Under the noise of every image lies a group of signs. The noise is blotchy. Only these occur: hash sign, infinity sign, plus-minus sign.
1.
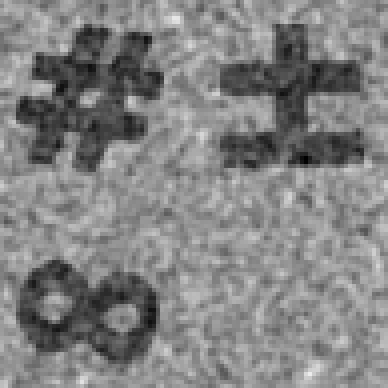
top left: hash sign; top right: plus-minus sign; bottom left: infinity sign
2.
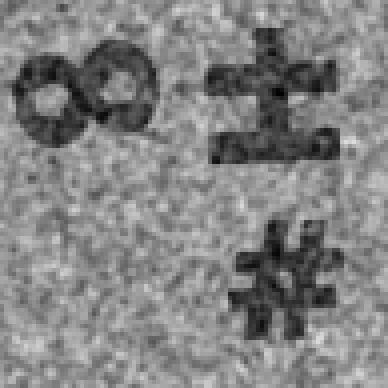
top left: infinity sign; top right: plus-minus sign; bottom right: hash sign
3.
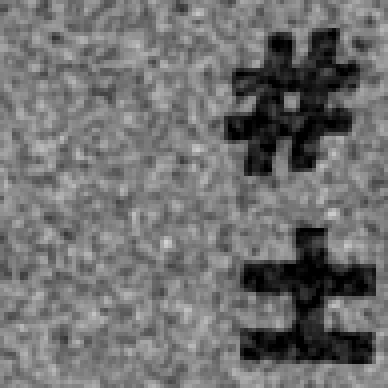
top right: hash sign; bottom right: plus-minus sign
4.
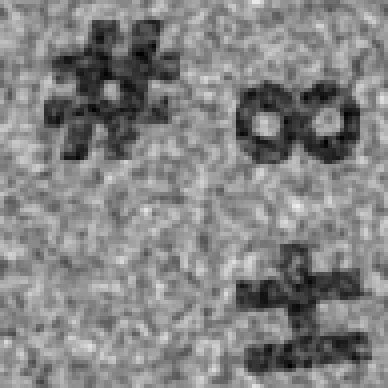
top left: hash sign; top right: infinity sign; bottom right: plus-minus sign
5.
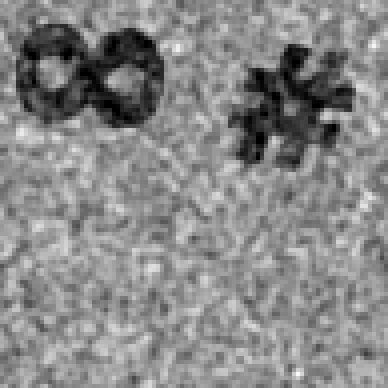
top left: infinity sign; top right: hash sign
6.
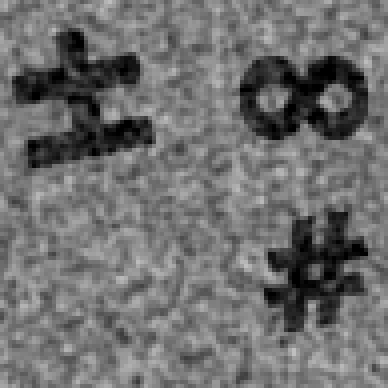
top left: plus-minus sign; top right: infinity sign; bottom right: hash sign
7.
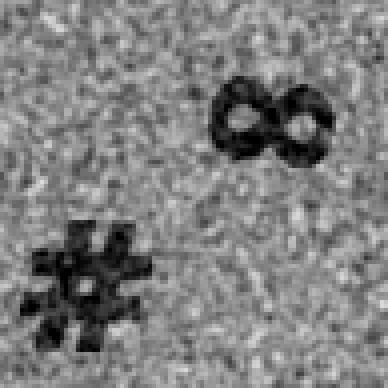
top right: infinity sign; bottom left: hash sign
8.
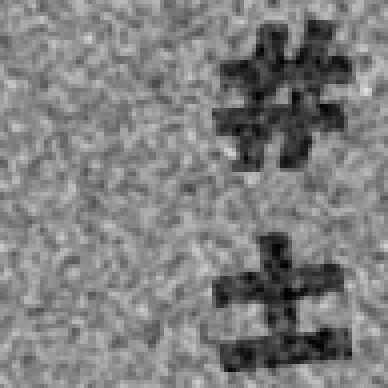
top right: hash sign; bottom right: plus-minus sign
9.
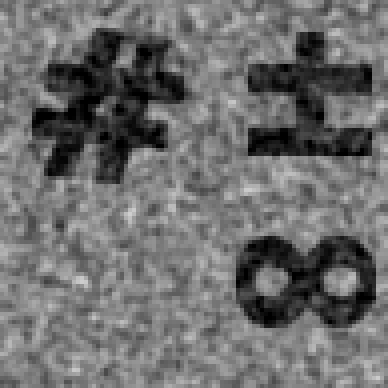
top left: hash sign; top right: plus-minus sign; bottom right: infinity sign
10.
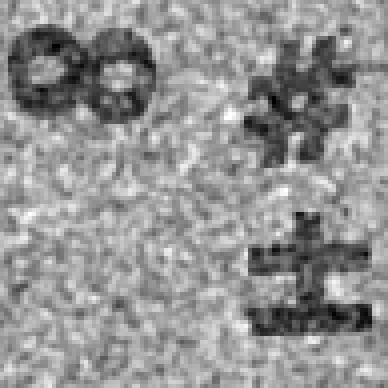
top left: infinity sign; top right: hash sign; bottom right: plus-minus sign
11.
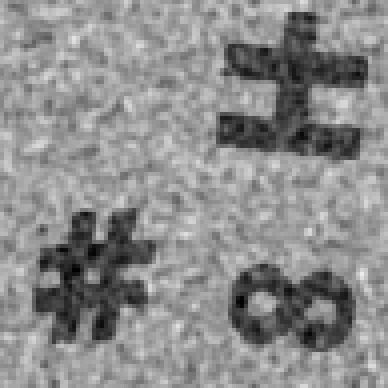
top right: plus-minus sign; bottom left: hash sign; bottom right: infinity sign
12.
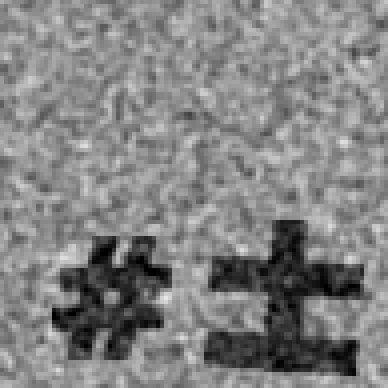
bottom left: hash sign; bottom right: plus-minus sign
